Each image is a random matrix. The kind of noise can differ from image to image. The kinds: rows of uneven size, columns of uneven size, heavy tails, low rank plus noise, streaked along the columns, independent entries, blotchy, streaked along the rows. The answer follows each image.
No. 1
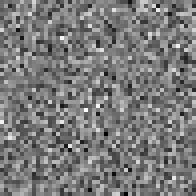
independent entries
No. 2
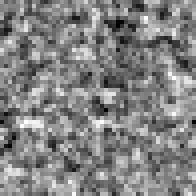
blotchy
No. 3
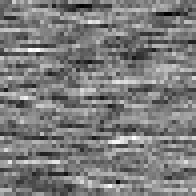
streaked along the rows
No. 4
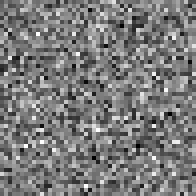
independent entries
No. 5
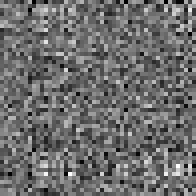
low rank plus noise
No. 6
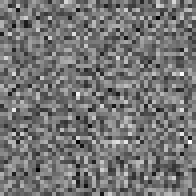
low rank plus noise
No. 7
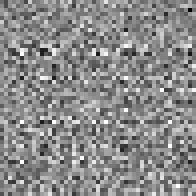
low rank plus noise
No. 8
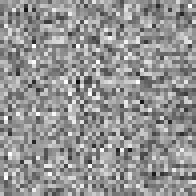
low rank plus noise
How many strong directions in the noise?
two
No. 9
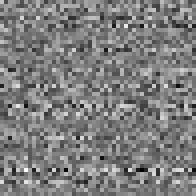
rows of uneven size
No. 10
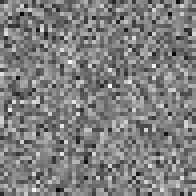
independent entries
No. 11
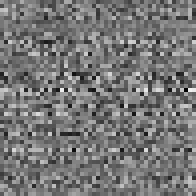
rows of uneven size
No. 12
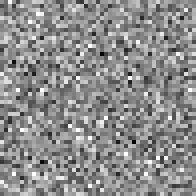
independent entries
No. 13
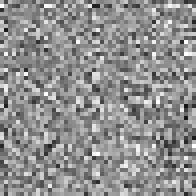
low rank plus noise
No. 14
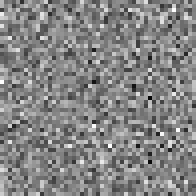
low rank plus noise
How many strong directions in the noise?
five to eight
